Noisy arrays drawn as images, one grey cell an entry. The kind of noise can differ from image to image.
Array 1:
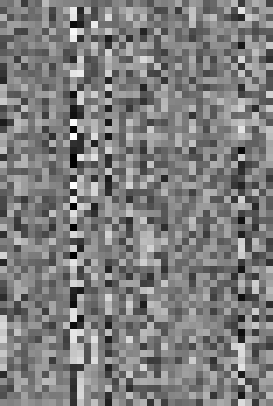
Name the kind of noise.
columns of uneven size
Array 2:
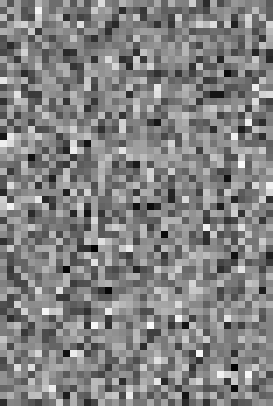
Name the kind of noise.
independent entries
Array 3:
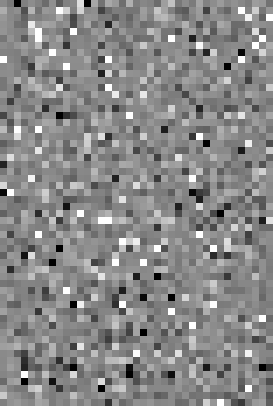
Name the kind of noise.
heavy tails
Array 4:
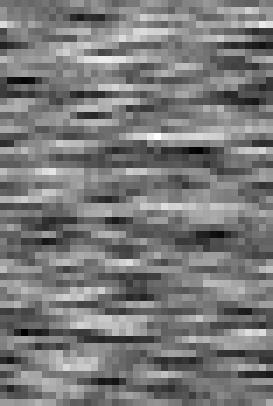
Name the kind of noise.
streaked along the rows
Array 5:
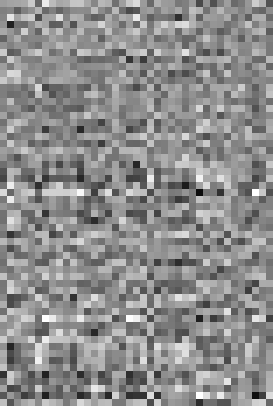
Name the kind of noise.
low rank plus noise
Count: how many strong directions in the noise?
two
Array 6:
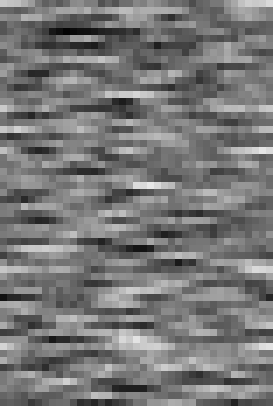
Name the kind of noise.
streaked along the rows
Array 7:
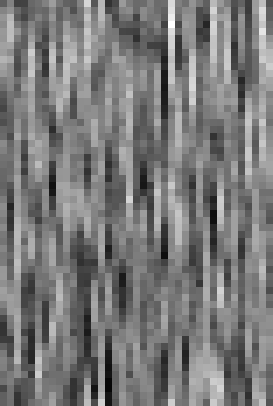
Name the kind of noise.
streaked along the columns
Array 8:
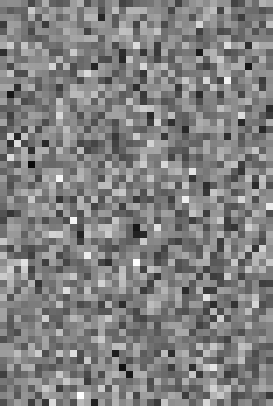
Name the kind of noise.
independent entries
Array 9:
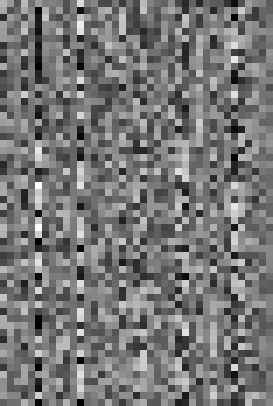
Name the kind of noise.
columns of uneven size
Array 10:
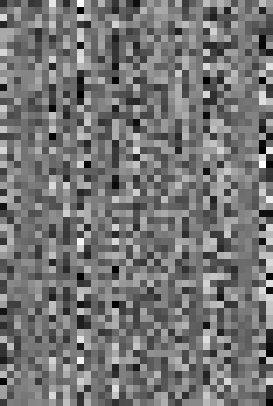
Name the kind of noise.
columns of uneven size
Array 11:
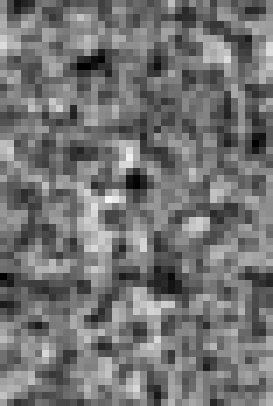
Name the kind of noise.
blotchy
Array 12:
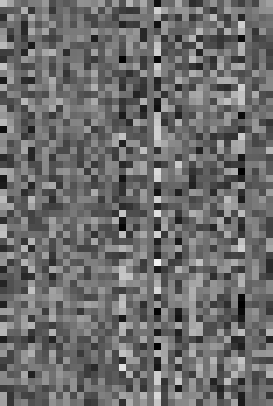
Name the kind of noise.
columns of uneven size
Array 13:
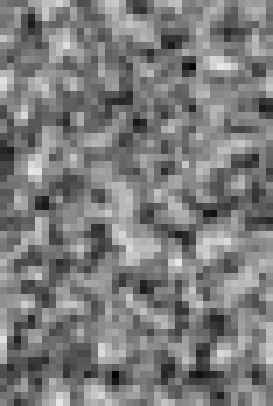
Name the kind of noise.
blotchy
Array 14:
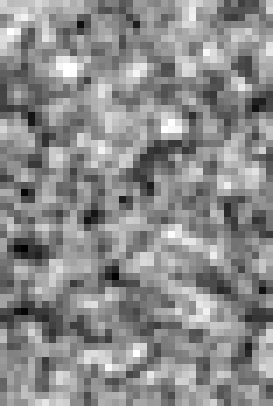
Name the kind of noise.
blotchy
